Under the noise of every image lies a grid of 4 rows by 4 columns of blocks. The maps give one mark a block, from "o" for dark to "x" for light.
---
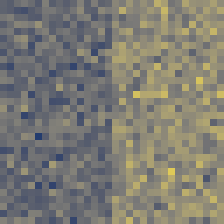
o o x x
o o x x
o o x x
o o x x
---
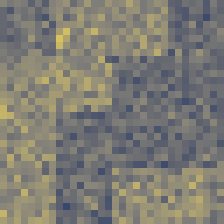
o x x o
x x o o
x o o o
x o x x
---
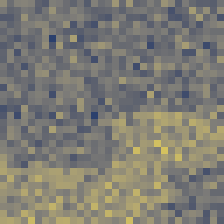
o o o o
o o o o
o o x x
x x x o
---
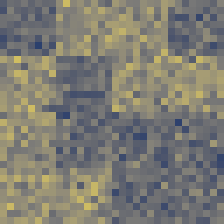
o x x o
x o x x
x o o o
x x o o
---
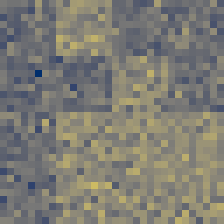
o x o o
o o x o
o x x x
o x x x
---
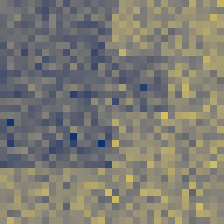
o o x x
o o o x
o o x x
x x x x
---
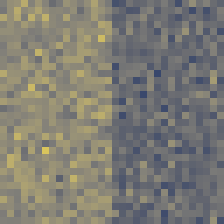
x x o o
x x o o
x x o o
x x o o
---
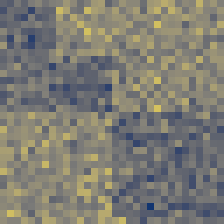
o x x x
o o x x
x x o o
x x o o
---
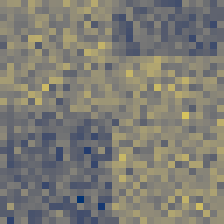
x x o o
x x x x
o o x x
o o x x
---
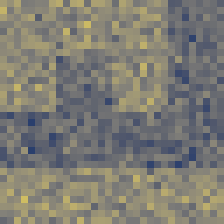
x x x o
x o x o
o o o o
x x x x
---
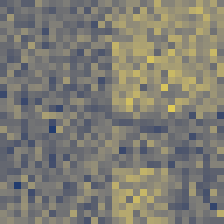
o o x x
o o x x
o o o o
o o x o
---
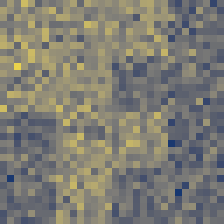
x x x o
x x o o
o x x o
o x o o
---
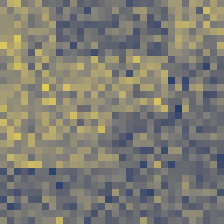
x o o x
x x x o
x x o o
o o o o
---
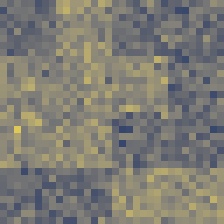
o x o o
x x x o
x x o o
o o x x
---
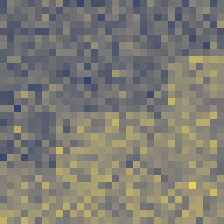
o o o o
o o o x
o x x x
x x x x
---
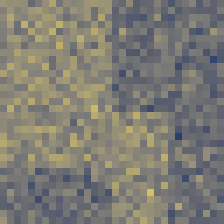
x x o o
x x o o
x x x o
o o x o
